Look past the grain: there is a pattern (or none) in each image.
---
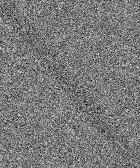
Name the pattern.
a diagonal band
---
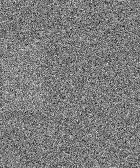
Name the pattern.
one block
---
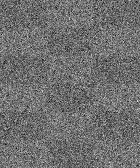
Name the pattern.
a checkerboard
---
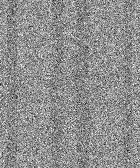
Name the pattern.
bands of columns
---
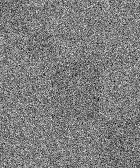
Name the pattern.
blocks along the diagonal
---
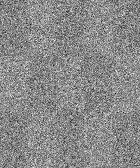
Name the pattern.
a checkerboard
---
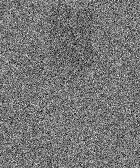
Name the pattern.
one block
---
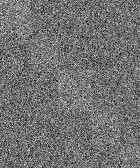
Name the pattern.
blocks along the diagonal
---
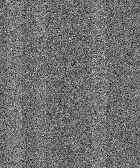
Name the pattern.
bands of columns
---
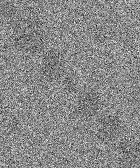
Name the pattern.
blocks along the diagonal
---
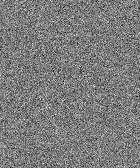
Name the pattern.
only noise
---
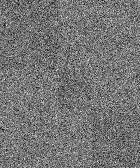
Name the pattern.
blocks along the diagonal
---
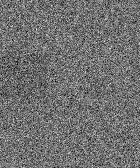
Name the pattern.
one block
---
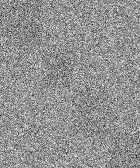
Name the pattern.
blocks along the diagonal
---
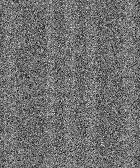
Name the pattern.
bands of columns
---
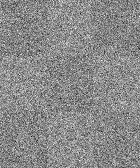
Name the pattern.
a checkerboard
